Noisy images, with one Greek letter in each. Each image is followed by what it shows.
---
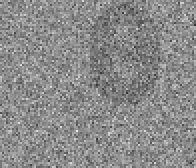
theta
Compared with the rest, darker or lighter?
darker
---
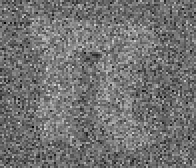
pi
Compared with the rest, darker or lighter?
lighter
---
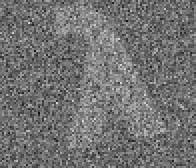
lambda
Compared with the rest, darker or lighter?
lighter
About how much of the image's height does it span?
nearly all
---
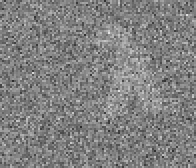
lambda
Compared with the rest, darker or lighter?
lighter
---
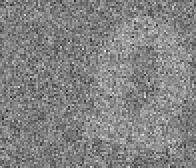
omega
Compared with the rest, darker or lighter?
lighter
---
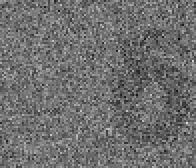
delta
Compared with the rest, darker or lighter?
darker
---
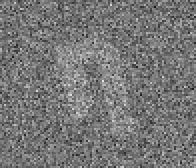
eta
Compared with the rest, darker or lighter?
lighter
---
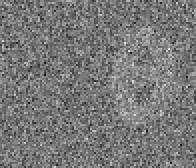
theta
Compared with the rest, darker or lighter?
lighter
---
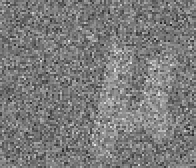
mu
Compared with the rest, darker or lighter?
lighter
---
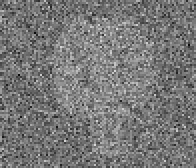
phi
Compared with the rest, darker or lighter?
lighter
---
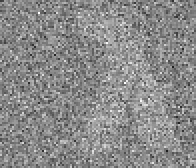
lambda
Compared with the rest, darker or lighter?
lighter
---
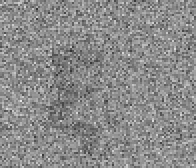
xi
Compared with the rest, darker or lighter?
darker
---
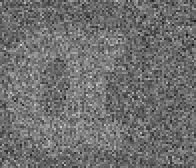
alpha
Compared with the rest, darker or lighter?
lighter
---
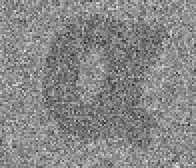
alpha
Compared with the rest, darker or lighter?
darker
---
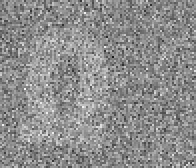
omega
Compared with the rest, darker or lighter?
lighter
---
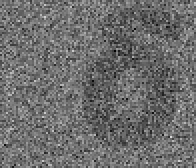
delta
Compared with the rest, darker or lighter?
darker
